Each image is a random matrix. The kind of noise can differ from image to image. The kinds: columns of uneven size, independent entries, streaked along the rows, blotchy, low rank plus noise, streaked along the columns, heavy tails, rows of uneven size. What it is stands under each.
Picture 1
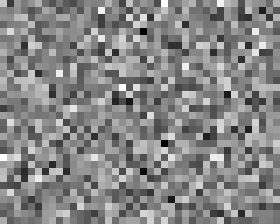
independent entries
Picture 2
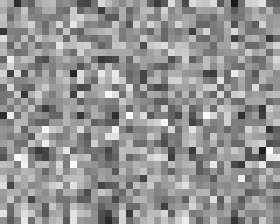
low rank plus noise
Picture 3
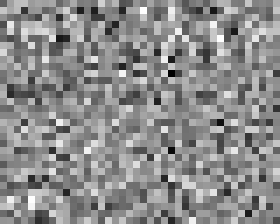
low rank plus noise
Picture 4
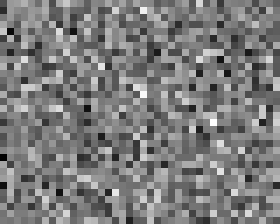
independent entries
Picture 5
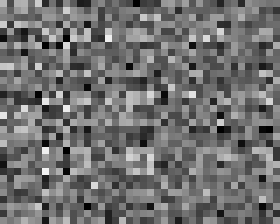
low rank plus noise
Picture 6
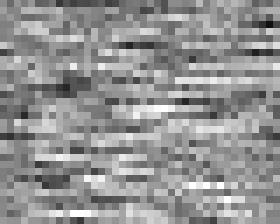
streaked along the rows
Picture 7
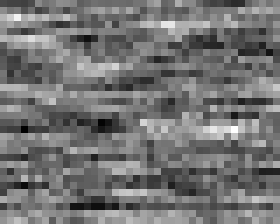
streaked along the rows
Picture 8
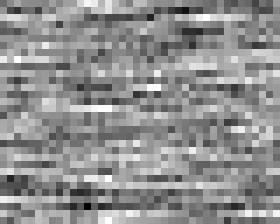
streaked along the rows
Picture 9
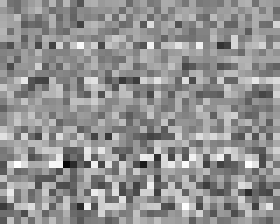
rows of uneven size
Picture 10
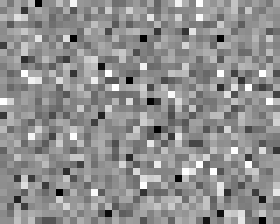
heavy tails
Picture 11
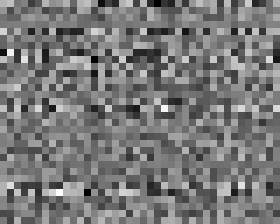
rows of uneven size
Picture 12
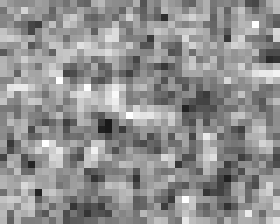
blotchy
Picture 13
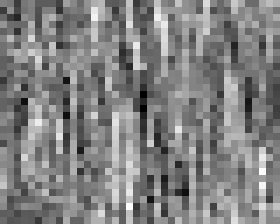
streaked along the columns
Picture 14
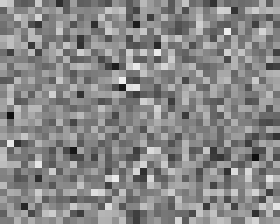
low rank plus noise
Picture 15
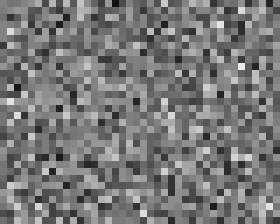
independent entries
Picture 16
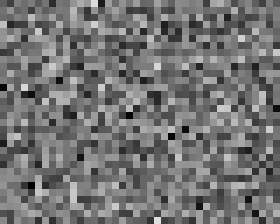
independent entries
